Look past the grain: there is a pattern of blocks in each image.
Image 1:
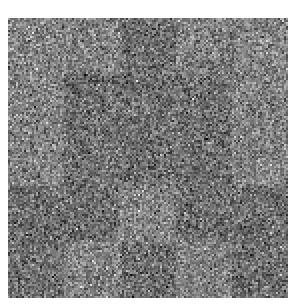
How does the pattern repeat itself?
left and right mirror each other
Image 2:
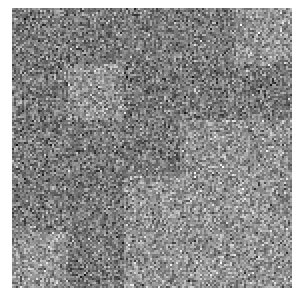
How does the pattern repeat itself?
mirrored about the diagonal from the top left
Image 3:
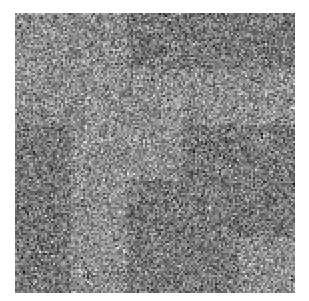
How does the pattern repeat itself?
mirrored about the diagonal from the top left
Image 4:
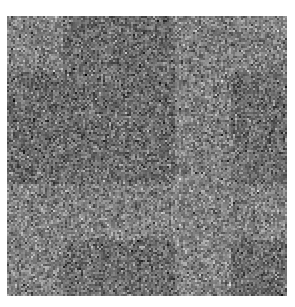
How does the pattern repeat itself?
mirrored about the diagonal from the top left
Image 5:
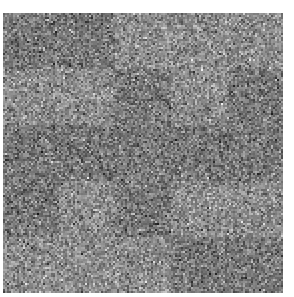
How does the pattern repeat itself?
the same after a half turn
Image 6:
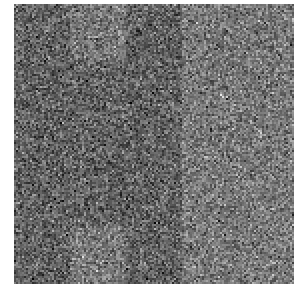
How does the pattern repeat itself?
top and bottom mirror each other
